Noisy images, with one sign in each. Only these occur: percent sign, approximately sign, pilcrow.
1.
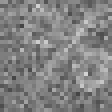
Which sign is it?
percent sign
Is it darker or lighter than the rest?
lighter
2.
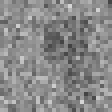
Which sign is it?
pilcrow
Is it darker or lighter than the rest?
darker
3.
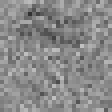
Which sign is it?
approximately sign
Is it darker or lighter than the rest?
darker
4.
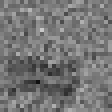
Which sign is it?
approximately sign
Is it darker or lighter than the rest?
darker
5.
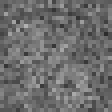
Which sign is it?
percent sign
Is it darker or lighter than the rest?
lighter
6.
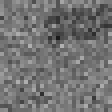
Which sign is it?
approximately sign
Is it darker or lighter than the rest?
darker
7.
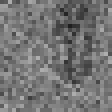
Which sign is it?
pilcrow
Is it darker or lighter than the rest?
darker
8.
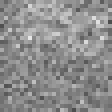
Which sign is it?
approximately sign
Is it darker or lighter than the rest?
lighter
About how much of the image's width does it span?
nearly all
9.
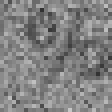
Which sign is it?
percent sign
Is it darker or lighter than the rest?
darker
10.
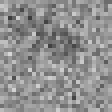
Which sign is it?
percent sign
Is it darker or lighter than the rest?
darker
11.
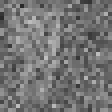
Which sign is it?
pilcrow
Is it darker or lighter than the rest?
lighter
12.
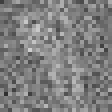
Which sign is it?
pilcrow
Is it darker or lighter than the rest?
lighter
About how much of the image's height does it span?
nearly all
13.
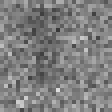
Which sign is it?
pilcrow
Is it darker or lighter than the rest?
darker
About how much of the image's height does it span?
two thirds
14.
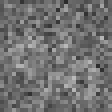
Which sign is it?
percent sign
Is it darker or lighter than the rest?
lighter
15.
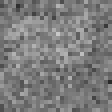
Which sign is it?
approximately sign
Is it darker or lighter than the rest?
lighter
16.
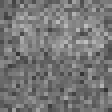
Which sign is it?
approximately sign
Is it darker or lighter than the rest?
lighter
